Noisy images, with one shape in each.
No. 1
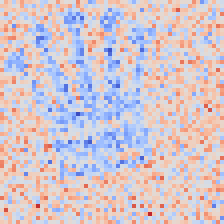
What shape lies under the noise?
chess queen
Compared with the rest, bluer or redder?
bluer
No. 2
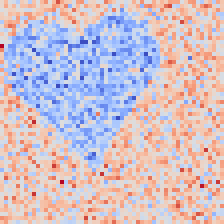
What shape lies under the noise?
heart
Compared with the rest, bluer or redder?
bluer
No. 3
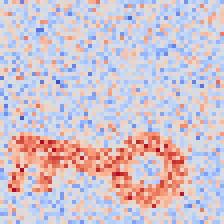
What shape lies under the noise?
key
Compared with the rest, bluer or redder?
redder
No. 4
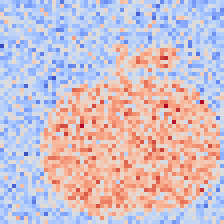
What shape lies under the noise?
apple
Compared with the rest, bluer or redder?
redder
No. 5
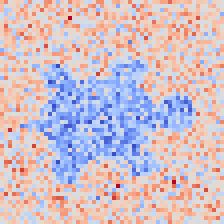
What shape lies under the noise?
turtle
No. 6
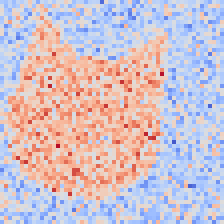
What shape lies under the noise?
cat's head
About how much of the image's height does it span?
nearly all
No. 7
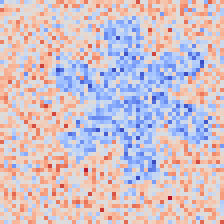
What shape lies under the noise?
asterisk
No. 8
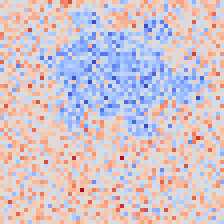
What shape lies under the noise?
turtle
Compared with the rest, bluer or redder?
bluer
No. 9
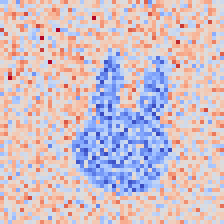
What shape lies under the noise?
rabbit's head
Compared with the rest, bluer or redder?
bluer
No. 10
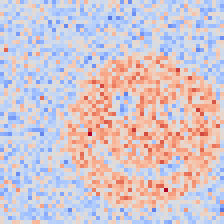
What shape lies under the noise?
smiling face
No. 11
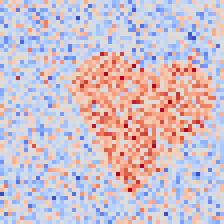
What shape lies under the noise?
heart
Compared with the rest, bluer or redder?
redder
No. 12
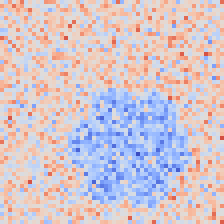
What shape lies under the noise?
flower
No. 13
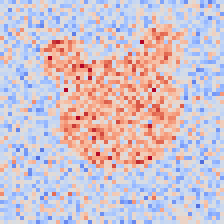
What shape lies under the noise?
bear's head
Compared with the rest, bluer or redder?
redder
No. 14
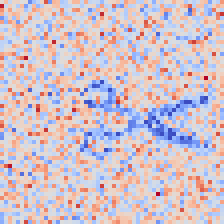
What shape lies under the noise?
pair of scissors
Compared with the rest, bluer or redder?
bluer
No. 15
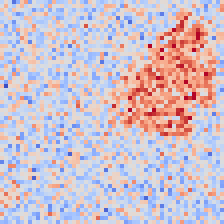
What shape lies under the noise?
chess knight
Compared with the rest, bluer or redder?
redder
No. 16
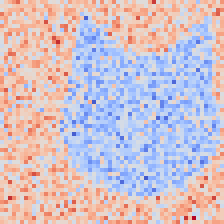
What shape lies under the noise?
cat's head
